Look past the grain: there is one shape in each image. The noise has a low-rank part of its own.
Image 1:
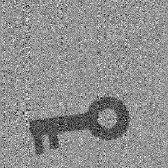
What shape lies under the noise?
key
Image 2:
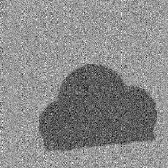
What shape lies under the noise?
cloud
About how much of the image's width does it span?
two thirds
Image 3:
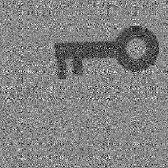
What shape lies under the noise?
key
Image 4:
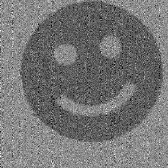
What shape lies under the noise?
smiling face
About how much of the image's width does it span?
nearly all
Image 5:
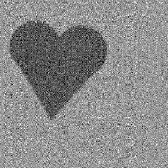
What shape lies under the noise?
heart
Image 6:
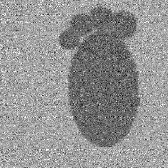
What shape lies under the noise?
footprint
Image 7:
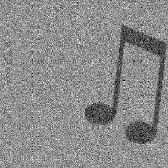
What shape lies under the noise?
pair of musical notes
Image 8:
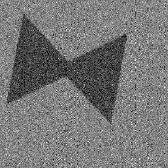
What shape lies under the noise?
bow tie
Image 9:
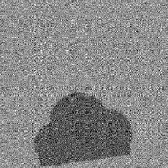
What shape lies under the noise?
cloud
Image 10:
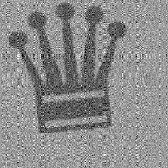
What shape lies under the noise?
chess queen
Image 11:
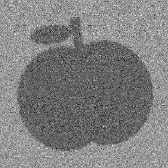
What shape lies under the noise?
apple
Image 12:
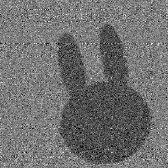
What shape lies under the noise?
rabbit's head
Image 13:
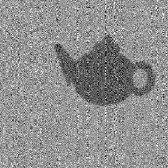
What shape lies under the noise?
teapot
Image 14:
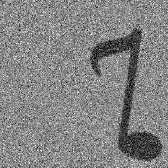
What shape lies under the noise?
musical note
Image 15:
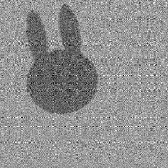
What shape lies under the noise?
rabbit's head
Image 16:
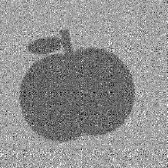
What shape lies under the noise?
apple
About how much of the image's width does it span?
two thirds
